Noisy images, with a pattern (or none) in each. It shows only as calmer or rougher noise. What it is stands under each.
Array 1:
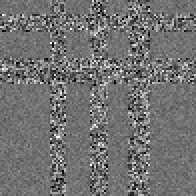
bands of rows crossing bands of columns
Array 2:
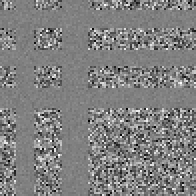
bands of rows crossing bands of columns
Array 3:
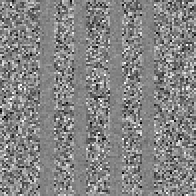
bands of columns
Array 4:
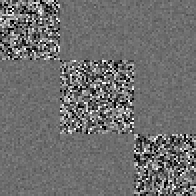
blocks along the diagonal
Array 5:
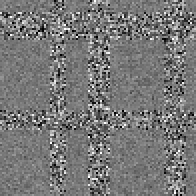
bands of rows crossing bands of columns
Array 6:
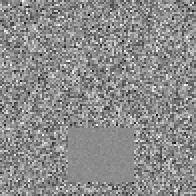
one block
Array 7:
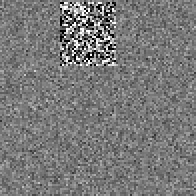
one block
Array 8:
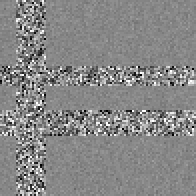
bands of rows crossing bands of columns
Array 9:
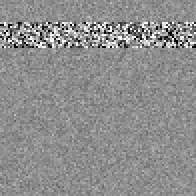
one band of rows
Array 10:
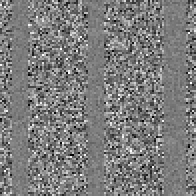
bands of columns
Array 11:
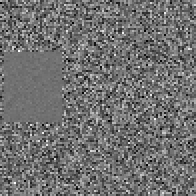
one block
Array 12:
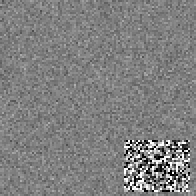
one block
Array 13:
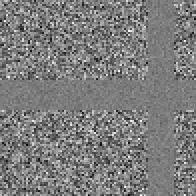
bands of rows crossing bands of columns
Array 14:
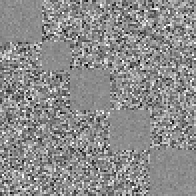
blocks along the diagonal
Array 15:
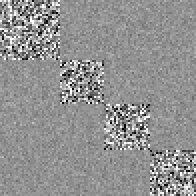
blocks along the diagonal
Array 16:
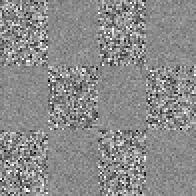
a checkerboard
